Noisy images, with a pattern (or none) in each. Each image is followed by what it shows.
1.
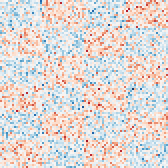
a checkerboard
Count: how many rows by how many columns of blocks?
6 by 4
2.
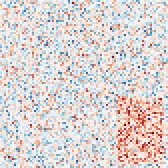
one block
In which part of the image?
bottom right
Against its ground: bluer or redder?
redder
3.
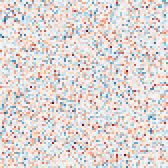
only noise
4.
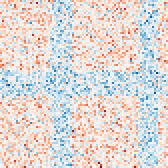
bands of rows crossing bands of columns
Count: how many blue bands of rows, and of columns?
1 and 2
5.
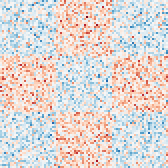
a checkerboard
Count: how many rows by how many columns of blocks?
3 by 3
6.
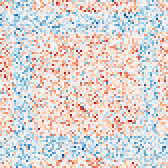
bands of rows crossing bands of columns
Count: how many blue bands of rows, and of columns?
2 and 2
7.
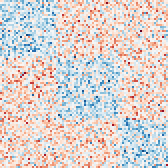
blocks along the diagonal
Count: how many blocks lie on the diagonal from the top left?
3
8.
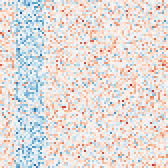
one band of columns
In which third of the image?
left
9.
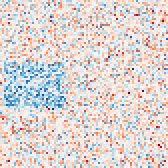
one block
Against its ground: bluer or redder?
bluer
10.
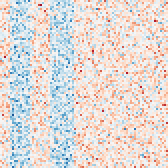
bands of columns
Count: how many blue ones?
2
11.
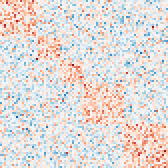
blocks along the diagonal
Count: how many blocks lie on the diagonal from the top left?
5
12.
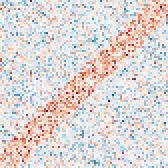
a diagonal band
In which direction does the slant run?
bottom left to top right
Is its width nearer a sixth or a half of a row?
a sixth
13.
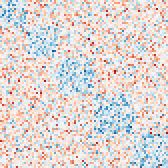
blocks along the diagonal
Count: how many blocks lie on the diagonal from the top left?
5
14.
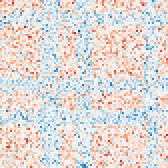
bands of rows crossing bands of columns
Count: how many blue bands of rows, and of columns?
3 and 3
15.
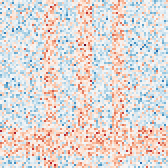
bands of rows crossing bands of columns
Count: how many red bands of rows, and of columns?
1 and 3
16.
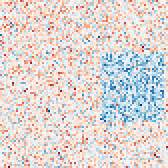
one block
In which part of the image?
middle right
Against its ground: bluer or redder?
bluer
